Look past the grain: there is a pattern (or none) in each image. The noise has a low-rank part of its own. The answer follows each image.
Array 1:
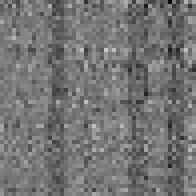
bands of columns
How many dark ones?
3
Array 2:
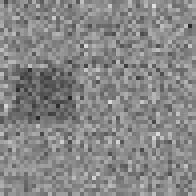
one block
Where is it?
middle left
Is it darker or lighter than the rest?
darker
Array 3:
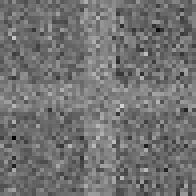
bands of rows crossing bands of columns
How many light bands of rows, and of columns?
1 and 1
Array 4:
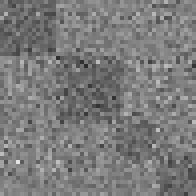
blocks along the diagonal
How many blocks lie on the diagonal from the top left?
4
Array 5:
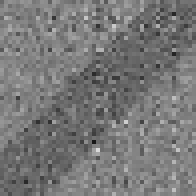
a diagonal band
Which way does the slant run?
bottom left to top right
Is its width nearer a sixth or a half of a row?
a half
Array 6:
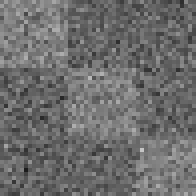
blocks along the diagonal
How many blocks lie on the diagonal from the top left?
3
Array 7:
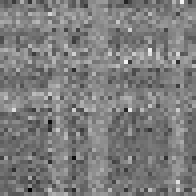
bands of rows crossing bands of columns
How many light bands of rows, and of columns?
3 and 3
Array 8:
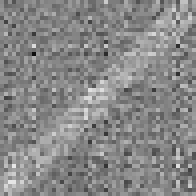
a diagonal band
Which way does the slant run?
bottom left to top right
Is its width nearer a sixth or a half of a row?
a sixth
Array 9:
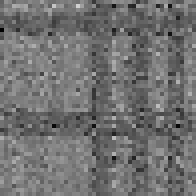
bands of rows crossing bands of columns
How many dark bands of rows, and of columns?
2 and 3
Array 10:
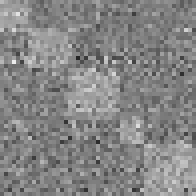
blocks along the diagonal
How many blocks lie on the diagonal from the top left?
5
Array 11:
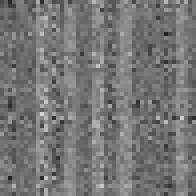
bands of columns
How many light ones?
5
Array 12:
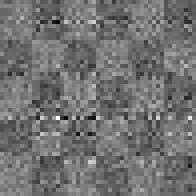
a checkerboard
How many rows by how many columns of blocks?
5 by 6
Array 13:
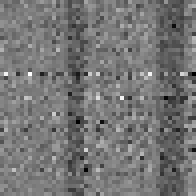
bands of columns
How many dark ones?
2
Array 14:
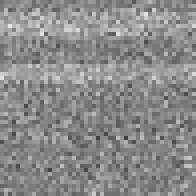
bands of rows
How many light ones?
2
